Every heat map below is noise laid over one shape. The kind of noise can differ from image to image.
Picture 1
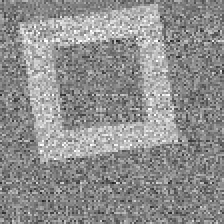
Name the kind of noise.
rows of uneven size
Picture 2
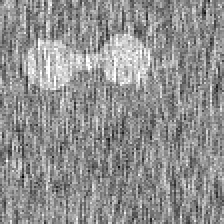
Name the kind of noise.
streaked along the columns
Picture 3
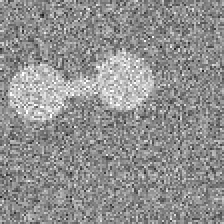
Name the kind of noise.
low rank plus noise
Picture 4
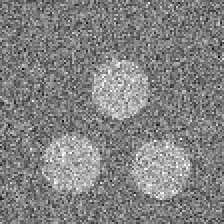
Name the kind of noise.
independent entries
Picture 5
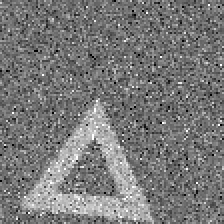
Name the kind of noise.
heavy tails
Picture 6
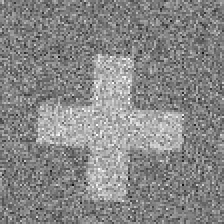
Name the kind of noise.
low rank plus noise
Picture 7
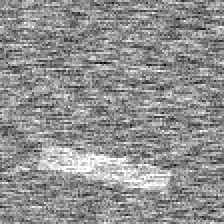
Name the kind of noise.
streaked along the rows
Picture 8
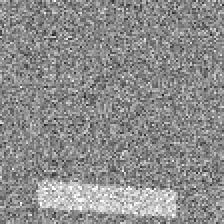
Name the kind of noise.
low rank plus noise
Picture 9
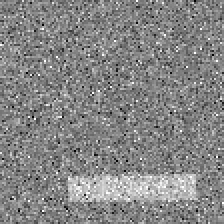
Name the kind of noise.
heavy tails
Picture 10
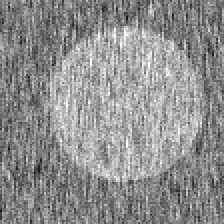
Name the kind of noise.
streaked along the columns
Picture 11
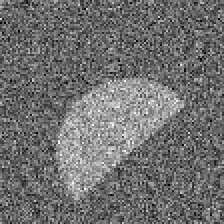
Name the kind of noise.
low rank plus noise
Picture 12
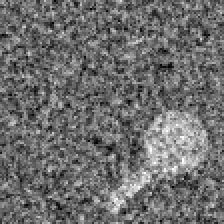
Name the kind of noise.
blotchy
